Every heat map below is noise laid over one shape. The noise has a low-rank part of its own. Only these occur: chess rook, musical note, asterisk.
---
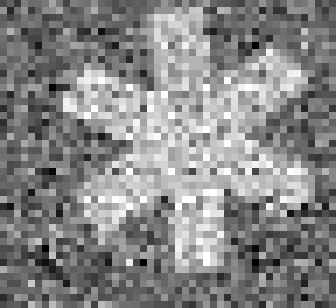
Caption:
light asterisk
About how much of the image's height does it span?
nearly all
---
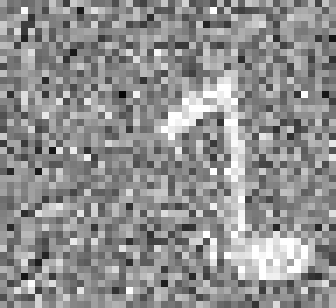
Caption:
light musical note
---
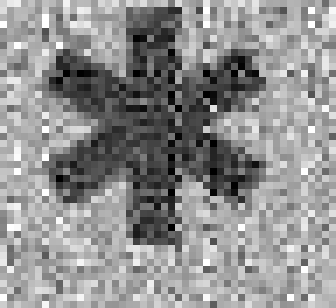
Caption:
dark asterisk
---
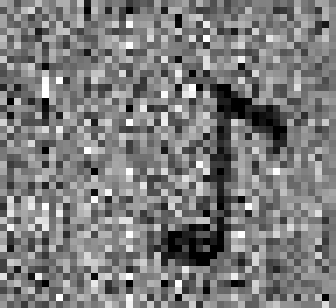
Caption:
dark musical note
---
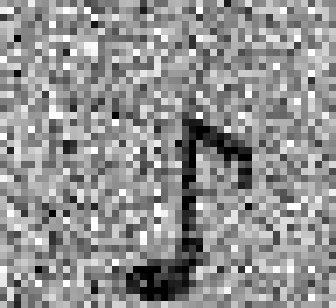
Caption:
dark musical note
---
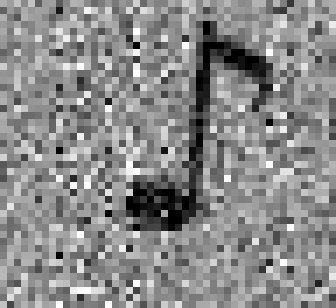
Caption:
dark musical note
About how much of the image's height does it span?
two thirds
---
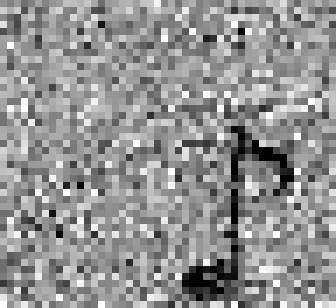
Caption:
dark musical note
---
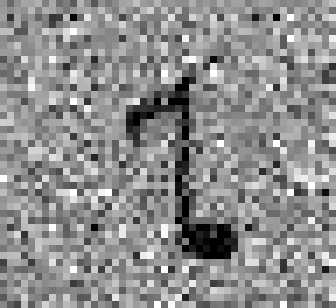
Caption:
dark musical note
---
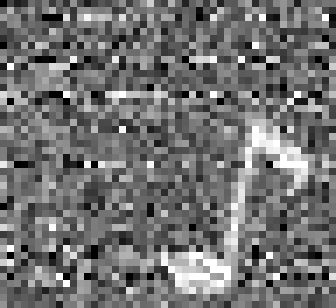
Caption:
light musical note
